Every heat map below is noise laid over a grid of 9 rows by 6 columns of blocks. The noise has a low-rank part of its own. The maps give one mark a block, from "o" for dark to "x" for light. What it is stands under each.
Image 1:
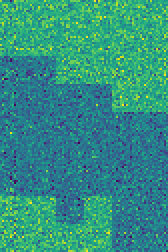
x x x x x x
x x x x x x
o o x x x x
o o o o x x
o o o o o o
o o o o o o
o o o o o o
x x o x o o
x x x x o o
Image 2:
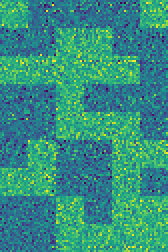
x o o o o x
o o x x o o
x x x x x o
o o x o o o
o o x x x o
o x o o x x
x x o o x o
o o x o x x
o o x x x x
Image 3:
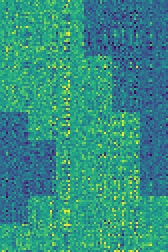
x x x o o o
x x x o o o
x x x x o o
x x x x o o
o x x x x o
o o x x x o
o o x x x o
o x x x x x
x x x x x x
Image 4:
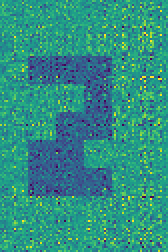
x x x x x x
x x x x x x
x o o o x x
x x x o x x
x x o o x x
x o o x x x
x o o o x x
x x x x x x
x x x x x x
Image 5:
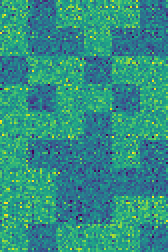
x o x x x o
x o o x o o
o x x o x x
x o x x o x
x x x o x x
x o o o x o
x x o o o o
x x o o x x
x o x x x o
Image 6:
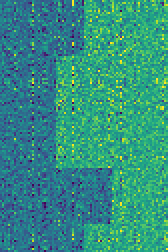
o o o x x x
o o o x x x
o o x x x x
o o x x x x
o o x x x x
o o x x x x
o o o o x x
o o o o x x
o o o x x x
